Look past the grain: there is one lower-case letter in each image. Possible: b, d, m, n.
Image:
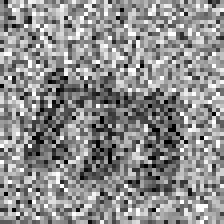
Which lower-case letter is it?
m
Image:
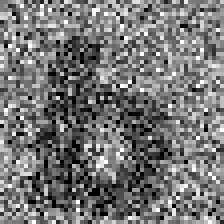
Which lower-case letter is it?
b
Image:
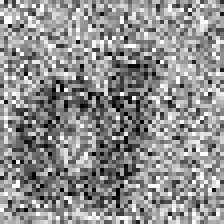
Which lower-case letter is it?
d
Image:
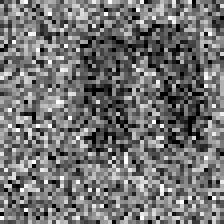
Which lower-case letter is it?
n
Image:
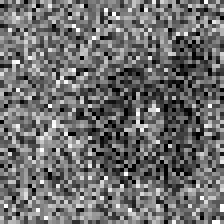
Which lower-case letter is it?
d
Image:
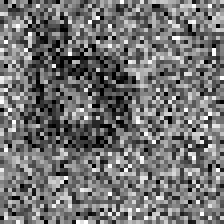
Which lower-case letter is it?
b
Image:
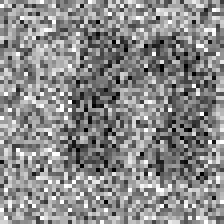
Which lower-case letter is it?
n
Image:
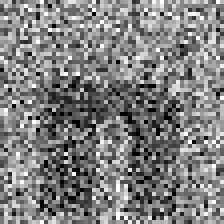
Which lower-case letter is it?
n
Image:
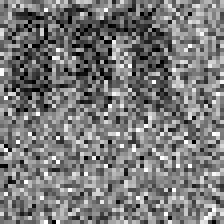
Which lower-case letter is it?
m
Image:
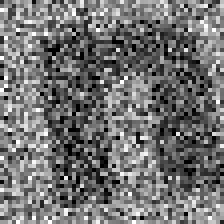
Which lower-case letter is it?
n
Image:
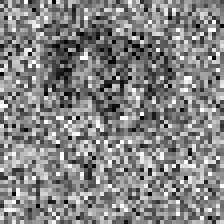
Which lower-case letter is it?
m
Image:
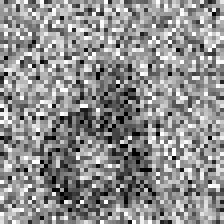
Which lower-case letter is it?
d
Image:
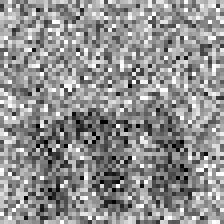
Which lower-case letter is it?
m
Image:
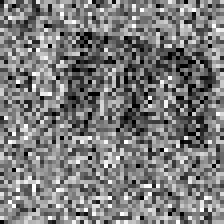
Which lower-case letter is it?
m
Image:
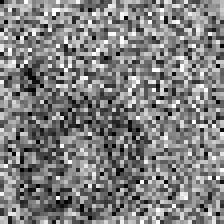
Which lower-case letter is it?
b
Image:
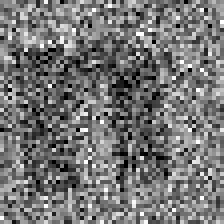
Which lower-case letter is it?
n
